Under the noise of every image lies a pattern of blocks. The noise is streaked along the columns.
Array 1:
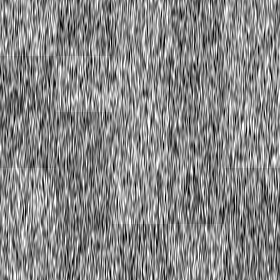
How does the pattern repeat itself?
no symmetry
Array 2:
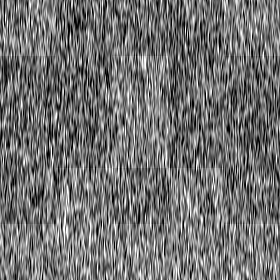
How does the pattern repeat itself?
left and right mirror each other
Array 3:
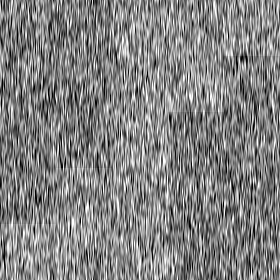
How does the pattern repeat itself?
the same after a half turn
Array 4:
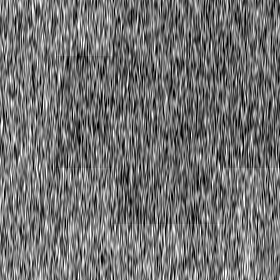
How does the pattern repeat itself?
mirrored about the diagonal from the bottom left
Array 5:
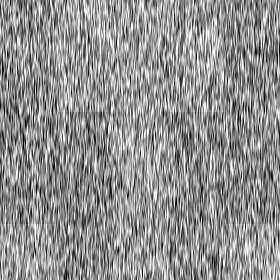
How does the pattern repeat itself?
left and right mirror each other
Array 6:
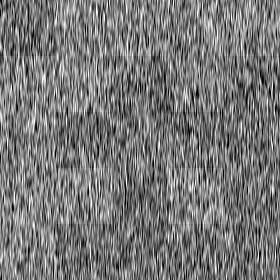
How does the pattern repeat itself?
mirrored about the diagonal from the top left
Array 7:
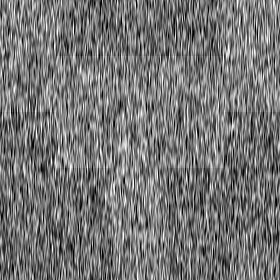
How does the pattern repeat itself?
left and right mirror each other
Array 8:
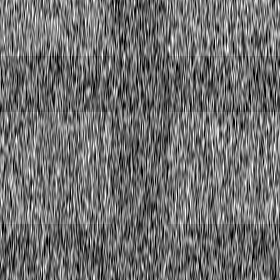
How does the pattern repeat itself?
left and right mirror each other
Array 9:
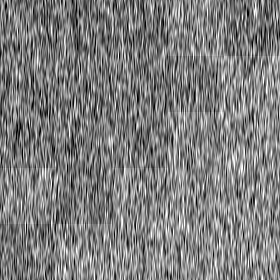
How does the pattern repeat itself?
mirrored about the diagonal from the top left
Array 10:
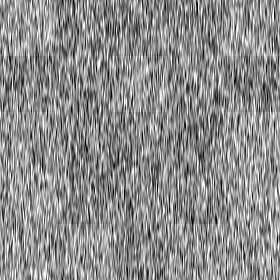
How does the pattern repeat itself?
left and right mirror each other
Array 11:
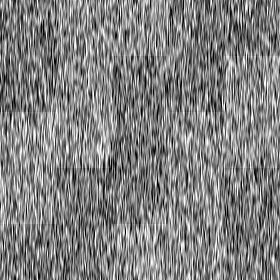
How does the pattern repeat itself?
the same after a half turn
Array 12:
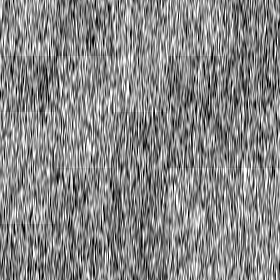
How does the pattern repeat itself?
mirrored about the diagonal from the top left
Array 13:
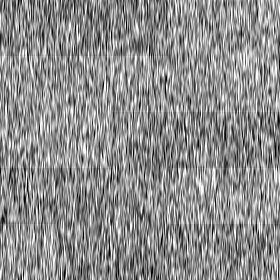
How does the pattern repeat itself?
no symmetry
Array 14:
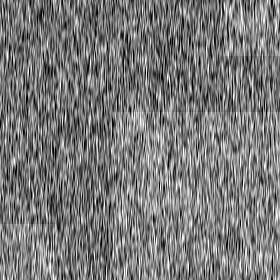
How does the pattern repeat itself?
mirrored about the diagonal from the top left
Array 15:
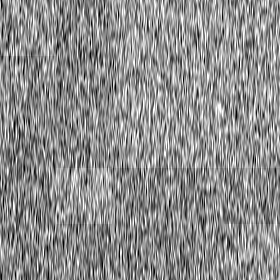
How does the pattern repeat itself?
mirrored about the diagonal from the bottom left
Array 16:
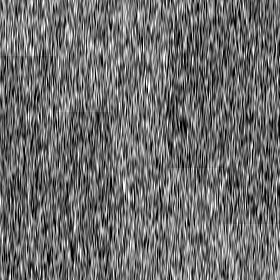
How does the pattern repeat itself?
the same after a half turn
